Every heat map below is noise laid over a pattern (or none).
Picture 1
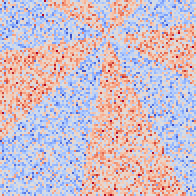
spokes from one point
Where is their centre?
top middle
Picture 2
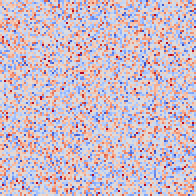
only noise
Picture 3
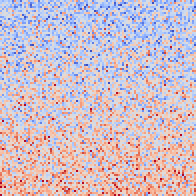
a smooth slope
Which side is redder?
bottom
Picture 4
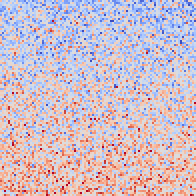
a smooth slope
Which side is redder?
bottom
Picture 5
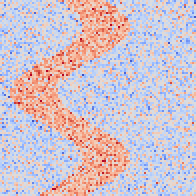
a wavy band
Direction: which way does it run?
top to bottom
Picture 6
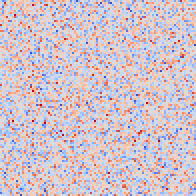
only noise
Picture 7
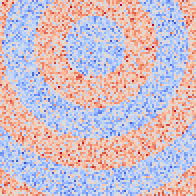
rings round one point
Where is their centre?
top middle
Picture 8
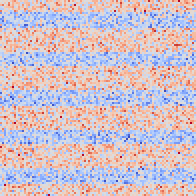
horizontal stripes
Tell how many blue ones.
5
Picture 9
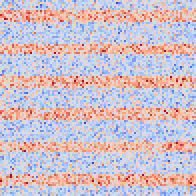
horizontal stripes
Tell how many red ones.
6
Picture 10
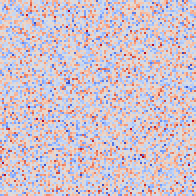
only noise
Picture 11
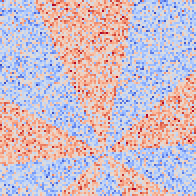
spokes from one point
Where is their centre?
bottom middle
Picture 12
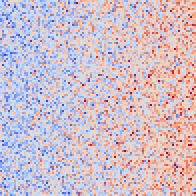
a smooth slope
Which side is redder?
right
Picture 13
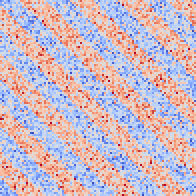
diagonal stripes
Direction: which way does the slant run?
top left to bottom right
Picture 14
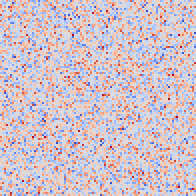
only noise
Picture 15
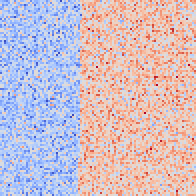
a sharp edge
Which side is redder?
right
